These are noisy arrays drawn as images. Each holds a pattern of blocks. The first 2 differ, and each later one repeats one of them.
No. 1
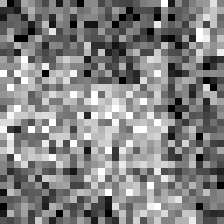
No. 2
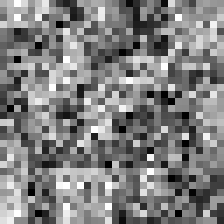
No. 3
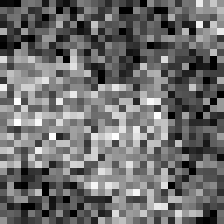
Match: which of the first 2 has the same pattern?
1
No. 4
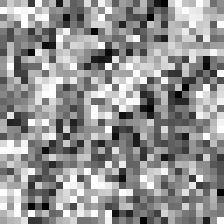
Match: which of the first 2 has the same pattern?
2
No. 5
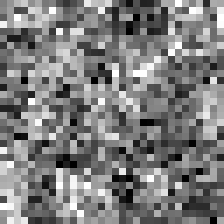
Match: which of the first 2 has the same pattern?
2
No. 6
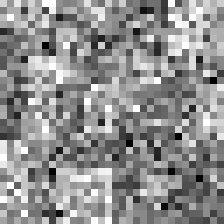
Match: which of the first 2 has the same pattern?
2
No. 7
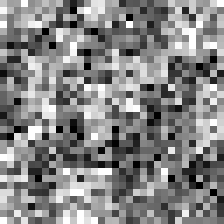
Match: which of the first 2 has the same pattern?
2
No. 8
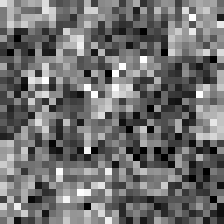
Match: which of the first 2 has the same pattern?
2
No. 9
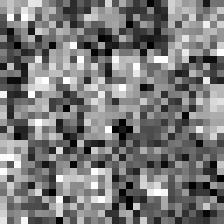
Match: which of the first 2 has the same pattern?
2
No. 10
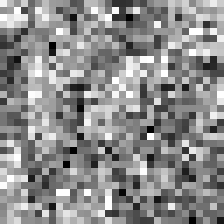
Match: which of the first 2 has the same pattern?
2
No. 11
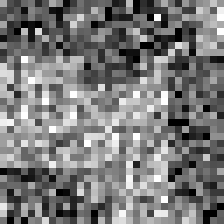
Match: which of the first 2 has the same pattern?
1
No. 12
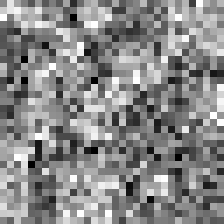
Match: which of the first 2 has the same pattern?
2
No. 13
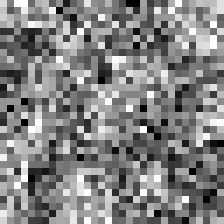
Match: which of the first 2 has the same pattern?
2
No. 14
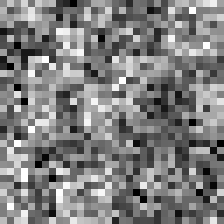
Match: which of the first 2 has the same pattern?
2
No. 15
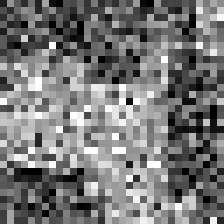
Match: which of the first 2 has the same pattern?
1
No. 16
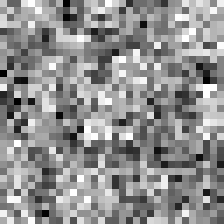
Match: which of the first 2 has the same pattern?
2
